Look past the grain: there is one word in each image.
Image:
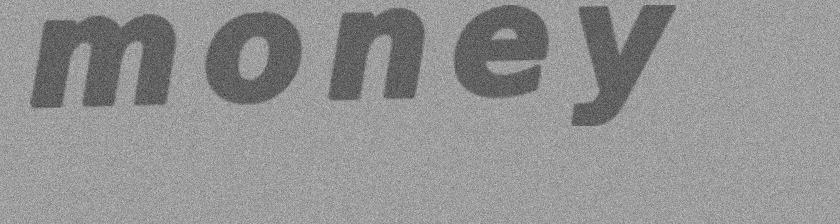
money
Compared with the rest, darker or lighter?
darker
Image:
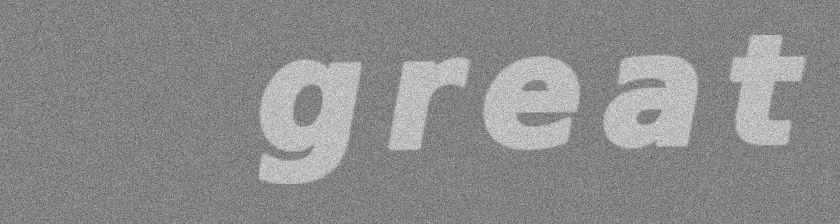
great
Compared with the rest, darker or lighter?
lighter
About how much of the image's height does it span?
two thirds
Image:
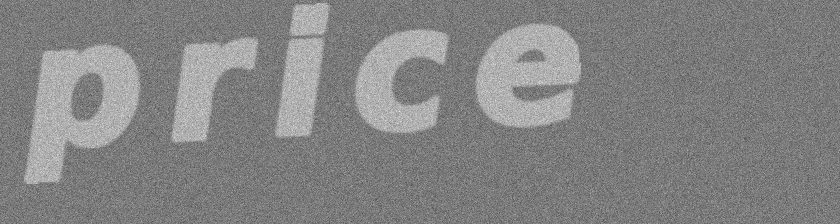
price
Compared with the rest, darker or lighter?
lighter
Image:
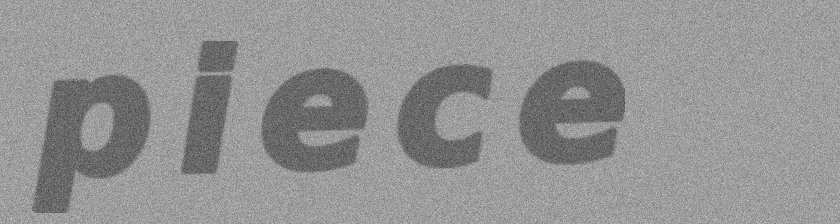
piece
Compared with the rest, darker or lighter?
darker
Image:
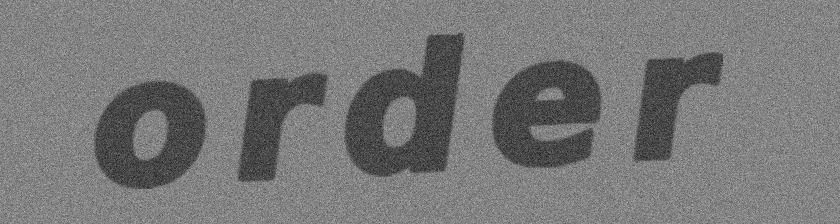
order
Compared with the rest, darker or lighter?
darker
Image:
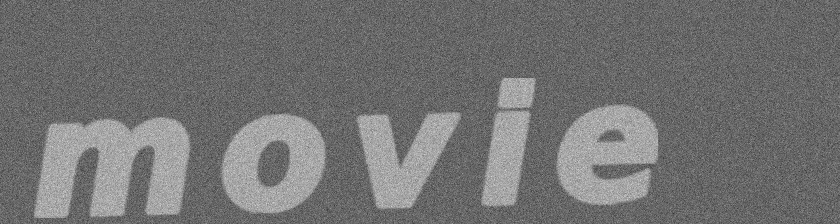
movie
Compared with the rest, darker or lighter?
lighter
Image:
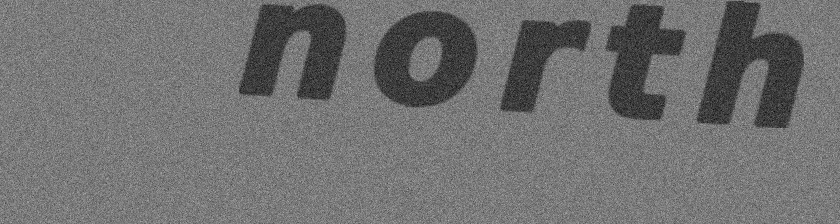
north
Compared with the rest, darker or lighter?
darker
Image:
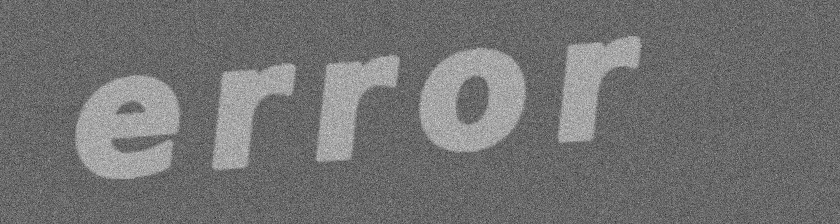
error
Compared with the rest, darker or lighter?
lighter
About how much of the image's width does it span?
two thirds
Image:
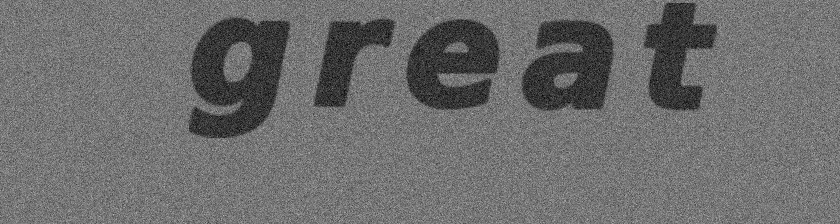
great
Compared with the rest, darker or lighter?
darker
